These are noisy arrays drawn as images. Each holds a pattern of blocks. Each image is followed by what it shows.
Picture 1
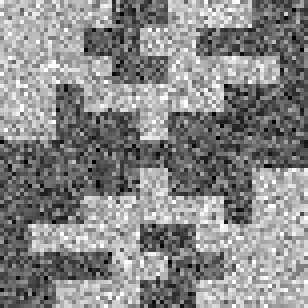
the same after a half turn
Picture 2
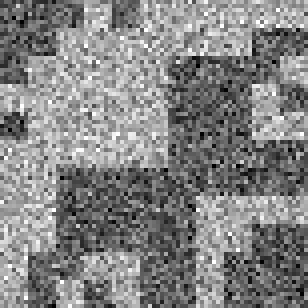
mirrored about the diagonal from the top left
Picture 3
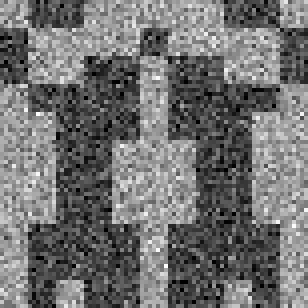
left and right mirror each other
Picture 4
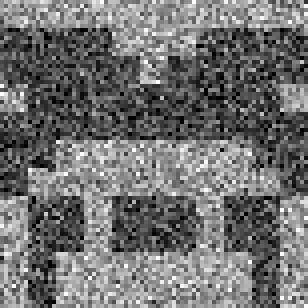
left and right mirror each other
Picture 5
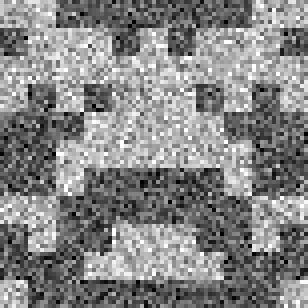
left and right mirror each other
